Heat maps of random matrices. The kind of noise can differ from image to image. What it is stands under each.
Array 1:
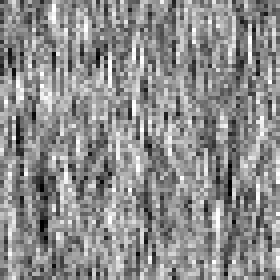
streaked along the columns
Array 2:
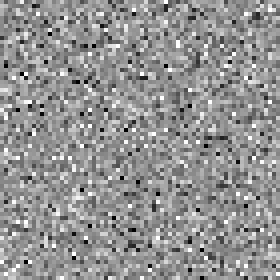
heavy tails
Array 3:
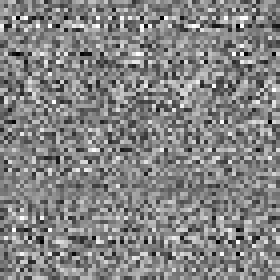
rows of uneven size
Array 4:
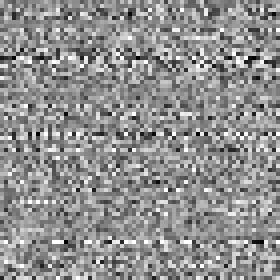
rows of uneven size
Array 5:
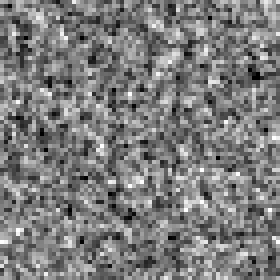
blotchy
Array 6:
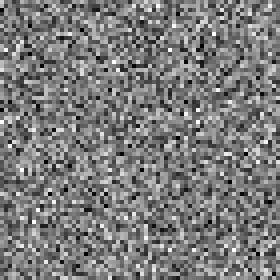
independent entries
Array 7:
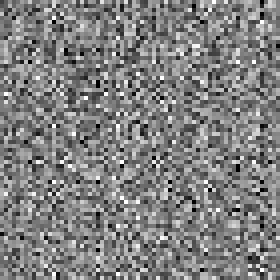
low rank plus noise
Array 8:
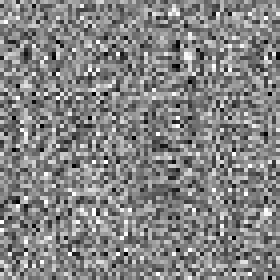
low rank plus noise
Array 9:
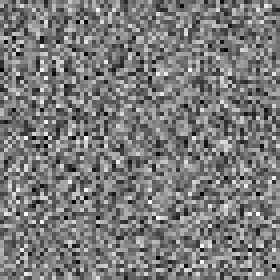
low rank plus noise
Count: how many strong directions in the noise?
five to eight
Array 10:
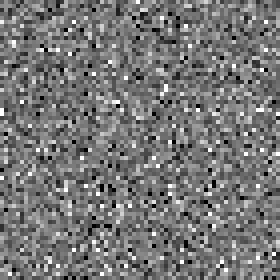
heavy tails
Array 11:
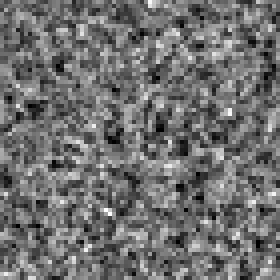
blotchy
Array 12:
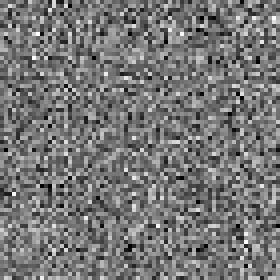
low rank plus noise
